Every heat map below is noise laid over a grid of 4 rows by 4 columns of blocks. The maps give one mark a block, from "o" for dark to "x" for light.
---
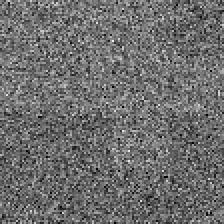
xxxo
xxxx
ooxo
oooo
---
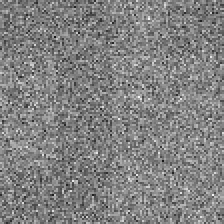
ooxo
xoxx
xoxx
ooxx
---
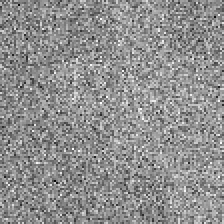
ooxo
oxxx
ooxx
ooox
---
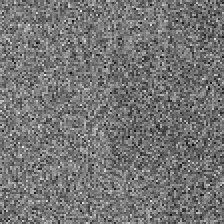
xxxo
xxoo
xxoo
xxxo
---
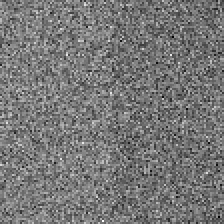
xxoo
xxoo
xxoo
xxoo
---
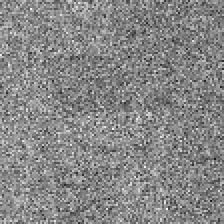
xxoo
xooo
xxxo
xoxo
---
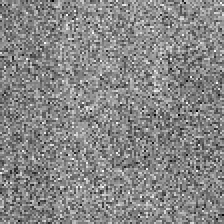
oxxx
oxxo
oxoo
oxxo
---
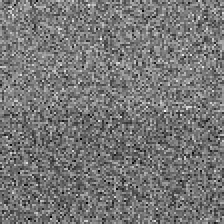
xxxx
xxxx
oooo
oooo
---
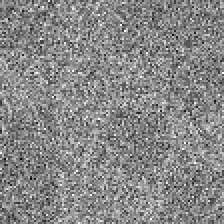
oxoo
xxxo
oxox
oxxo
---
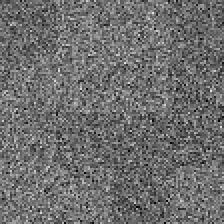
oxxo
xxxo
xooo
xxox
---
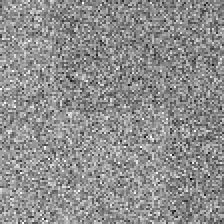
xooo
xooo
xxxo
xxxo
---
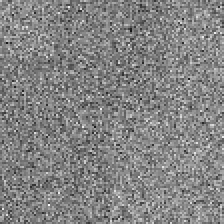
xoox
ooox
ooxx
ooxx
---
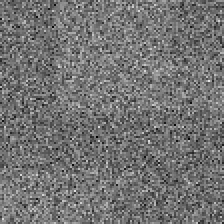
oxxo
oxxx
oooo
xxoo
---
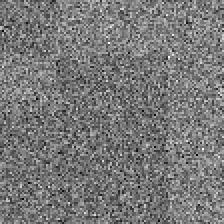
oxxx
xoox
ooox
ooox
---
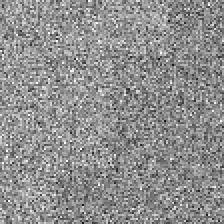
xxxo
xxoo
xxoo
xooo
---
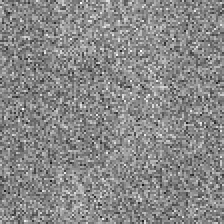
oxxo
ooxo
ooxo
oxoo
